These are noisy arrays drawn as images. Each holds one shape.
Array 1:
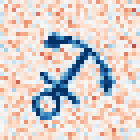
blue anchor
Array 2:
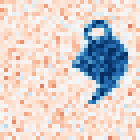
blue teapot
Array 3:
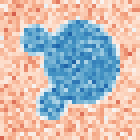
blue bear's head
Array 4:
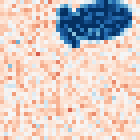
blue footprint
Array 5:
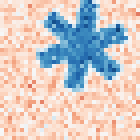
blue asterisk
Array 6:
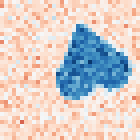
blue heart
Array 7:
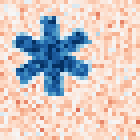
blue asterisk
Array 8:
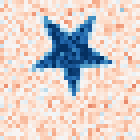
blue star
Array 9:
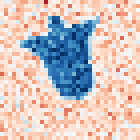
blue bell
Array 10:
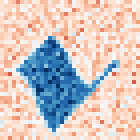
blue flag
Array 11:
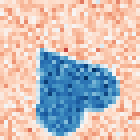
blue heart
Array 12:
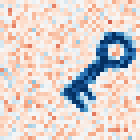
blue key
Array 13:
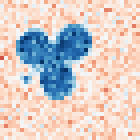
blue club
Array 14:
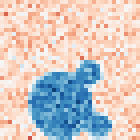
blue bear's head
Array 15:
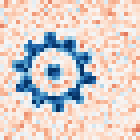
blue gear
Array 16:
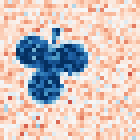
blue club
